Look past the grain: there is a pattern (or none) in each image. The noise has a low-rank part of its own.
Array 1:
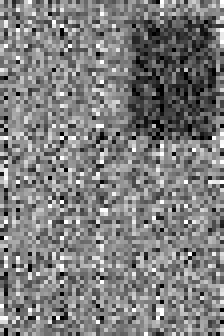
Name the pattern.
one block
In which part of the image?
top right
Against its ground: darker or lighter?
darker
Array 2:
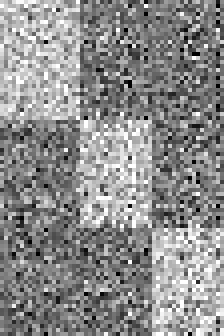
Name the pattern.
blocks along the diagonal
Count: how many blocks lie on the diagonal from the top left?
3
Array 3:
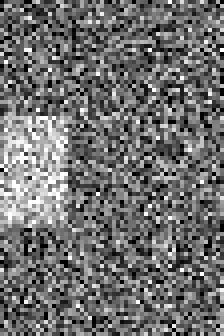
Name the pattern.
one block
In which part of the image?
middle left
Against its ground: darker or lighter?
lighter
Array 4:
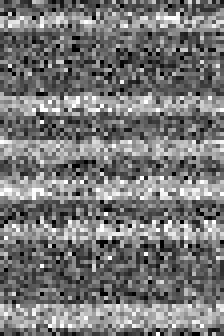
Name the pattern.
bands of rows
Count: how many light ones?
6
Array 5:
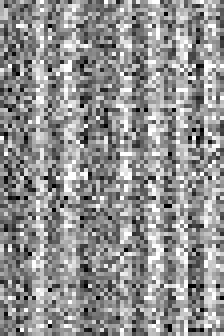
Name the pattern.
bands of columns
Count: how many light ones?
6
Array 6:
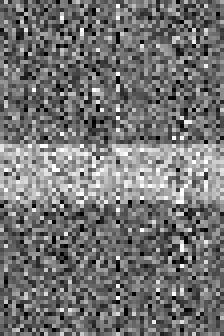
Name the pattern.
one band of rows
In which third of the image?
middle
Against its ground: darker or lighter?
lighter
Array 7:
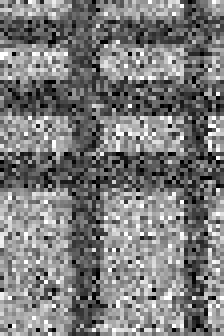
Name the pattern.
bands of rows crossing bands of columns
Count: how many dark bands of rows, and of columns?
3 and 2
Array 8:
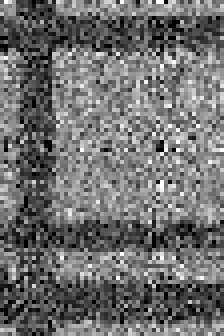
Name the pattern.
bands of rows crossing bands of columns
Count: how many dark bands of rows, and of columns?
3 and 1
